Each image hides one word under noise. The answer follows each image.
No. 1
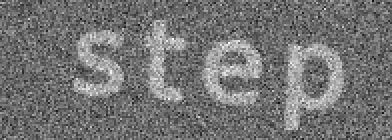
step
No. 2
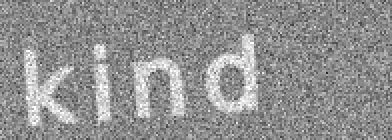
kind
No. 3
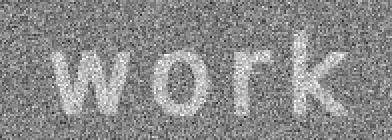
work
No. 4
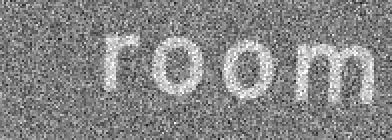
room
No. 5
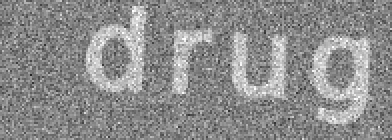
drug
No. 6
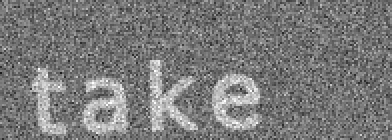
take
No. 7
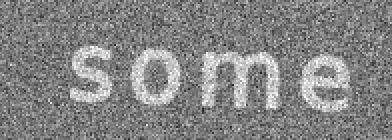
some
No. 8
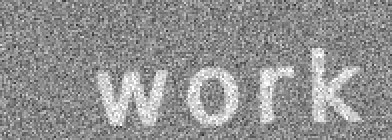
work
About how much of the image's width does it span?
two thirds
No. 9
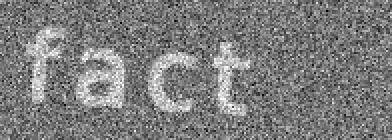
fact
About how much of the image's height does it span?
two thirds
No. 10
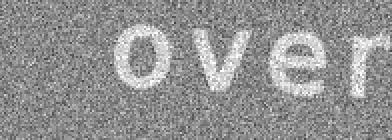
over
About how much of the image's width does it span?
two thirds
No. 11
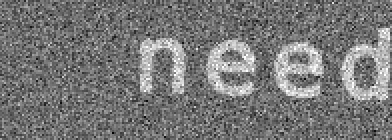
need
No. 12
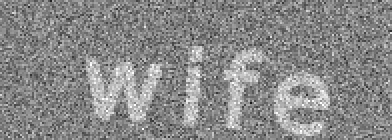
wife
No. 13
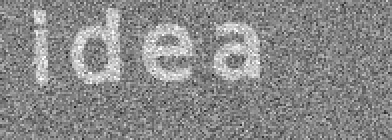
idea
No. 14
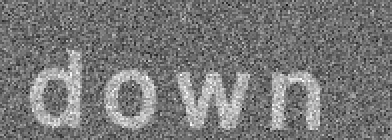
down
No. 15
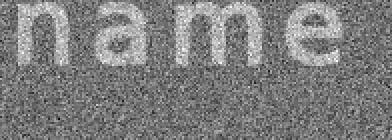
name
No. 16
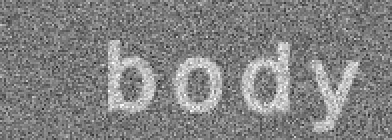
body
